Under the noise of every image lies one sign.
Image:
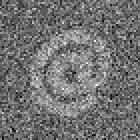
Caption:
light at sign
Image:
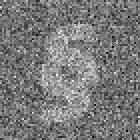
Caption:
light section sign
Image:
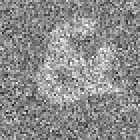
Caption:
light ampersand
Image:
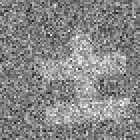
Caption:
light plus-minus sign
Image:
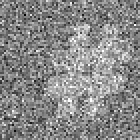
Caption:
light hash sign
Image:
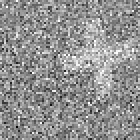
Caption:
light plus sign
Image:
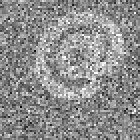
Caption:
light at sign
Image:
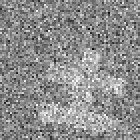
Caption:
light plus-minus sign
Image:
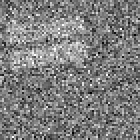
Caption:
light equals sign
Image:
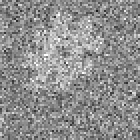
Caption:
light hash sign
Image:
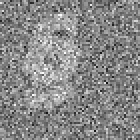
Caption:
light section sign
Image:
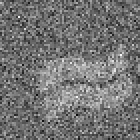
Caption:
light approximately sign
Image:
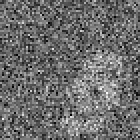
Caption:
light section sign
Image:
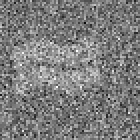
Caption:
light approximately sign
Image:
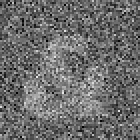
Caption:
light ampersand
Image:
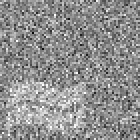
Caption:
light approximately sign
